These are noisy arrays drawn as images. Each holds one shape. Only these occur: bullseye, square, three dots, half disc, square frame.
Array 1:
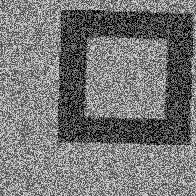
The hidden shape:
square frame
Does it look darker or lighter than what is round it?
darker
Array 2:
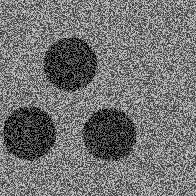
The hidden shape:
three dots
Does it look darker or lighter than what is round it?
darker
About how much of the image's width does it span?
two thirds
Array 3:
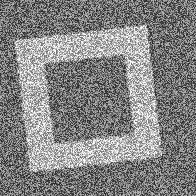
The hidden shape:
square frame
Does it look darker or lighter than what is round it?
lighter
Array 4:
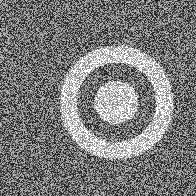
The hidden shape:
bullseye
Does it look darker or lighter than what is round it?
lighter
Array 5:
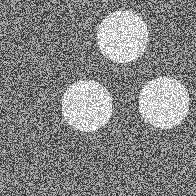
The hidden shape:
three dots
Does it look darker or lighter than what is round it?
lighter
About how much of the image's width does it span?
two thirds
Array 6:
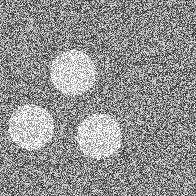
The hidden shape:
three dots
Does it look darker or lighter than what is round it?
lighter
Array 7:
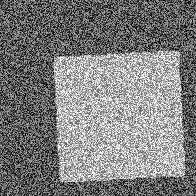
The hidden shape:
square
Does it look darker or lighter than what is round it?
lighter
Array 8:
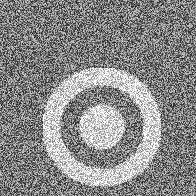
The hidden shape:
bullseye
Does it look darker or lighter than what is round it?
lighter
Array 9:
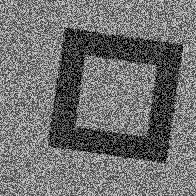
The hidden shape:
square frame
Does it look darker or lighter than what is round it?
darker
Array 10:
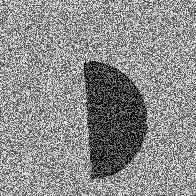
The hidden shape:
half disc
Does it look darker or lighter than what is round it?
darker
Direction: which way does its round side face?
right
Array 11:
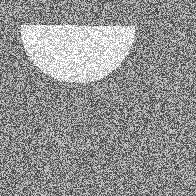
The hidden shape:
half disc
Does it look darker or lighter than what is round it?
lighter
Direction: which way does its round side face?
down
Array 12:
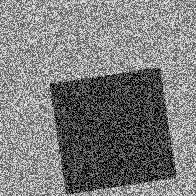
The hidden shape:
square
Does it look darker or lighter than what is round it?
darker
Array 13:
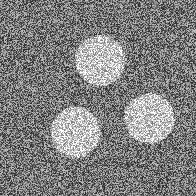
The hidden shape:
three dots
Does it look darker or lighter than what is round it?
lighter
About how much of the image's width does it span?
two thirds
